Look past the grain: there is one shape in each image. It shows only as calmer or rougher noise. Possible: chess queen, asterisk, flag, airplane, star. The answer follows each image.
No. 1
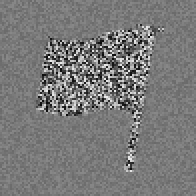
flag
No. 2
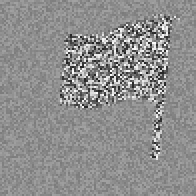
flag
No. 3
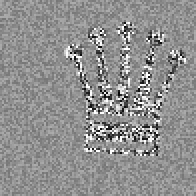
chess queen
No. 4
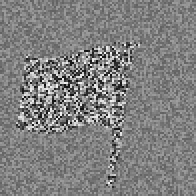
flag
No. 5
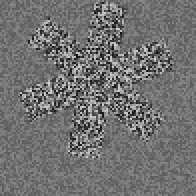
asterisk
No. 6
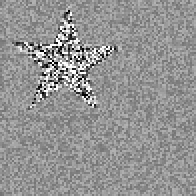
star
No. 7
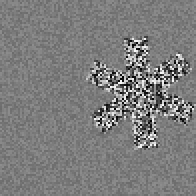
asterisk
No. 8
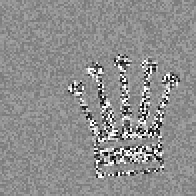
chess queen
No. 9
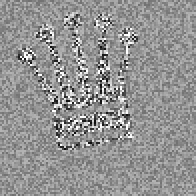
chess queen
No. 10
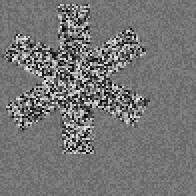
asterisk
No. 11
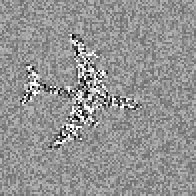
airplane
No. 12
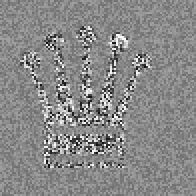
chess queen
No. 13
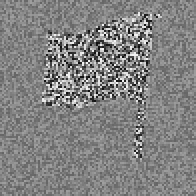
flag
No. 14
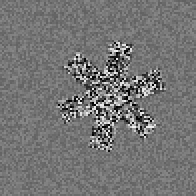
asterisk
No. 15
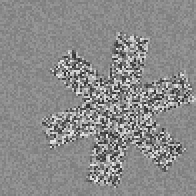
asterisk
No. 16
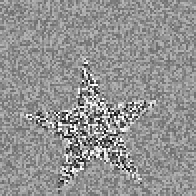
star
